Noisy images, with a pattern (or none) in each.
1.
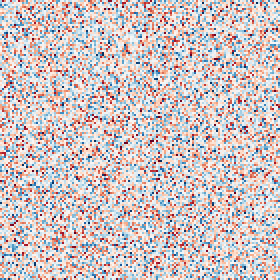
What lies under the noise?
only noise
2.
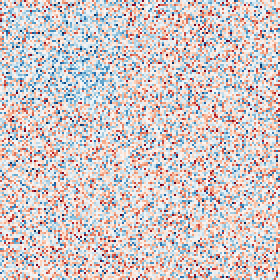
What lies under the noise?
one block
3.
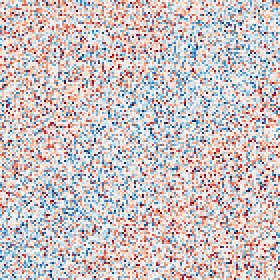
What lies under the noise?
a diagonal band
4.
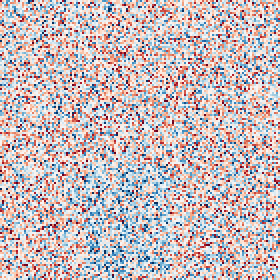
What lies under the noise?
one block
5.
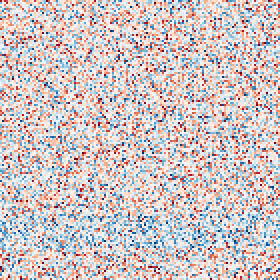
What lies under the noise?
one band of rows
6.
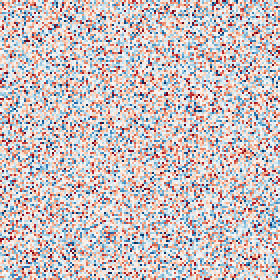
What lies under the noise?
only noise
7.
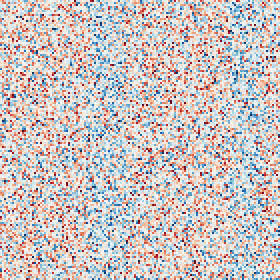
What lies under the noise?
bands of columns
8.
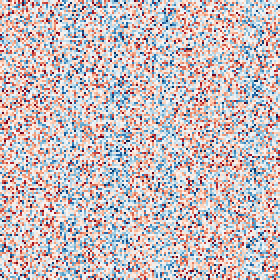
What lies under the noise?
bands of columns
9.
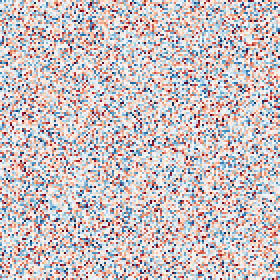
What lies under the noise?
only noise
